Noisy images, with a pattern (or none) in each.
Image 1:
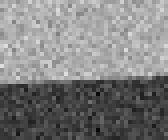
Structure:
a sharp edge
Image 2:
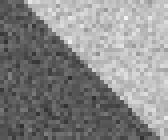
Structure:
a sharp edge
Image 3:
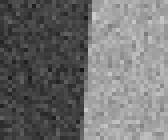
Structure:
a sharp edge
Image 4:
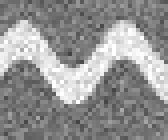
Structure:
a wavy band
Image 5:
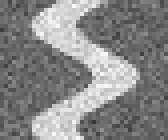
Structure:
a wavy band
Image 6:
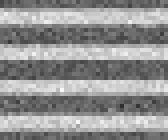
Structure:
horizontal stripes
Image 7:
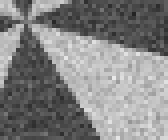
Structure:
spokes from one point
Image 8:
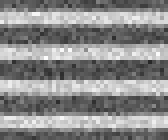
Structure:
horizontal stripes
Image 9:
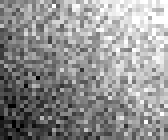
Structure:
a smooth slope
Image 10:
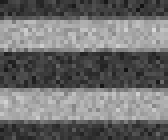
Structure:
horizontal stripes
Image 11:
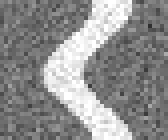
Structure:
a wavy band
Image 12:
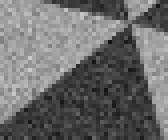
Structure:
spokes from one point
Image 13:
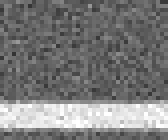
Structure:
one horizontal stripe
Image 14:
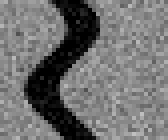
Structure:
a wavy band
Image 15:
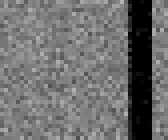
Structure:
one vertical stripe
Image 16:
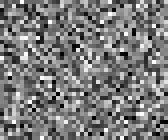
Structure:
only noise
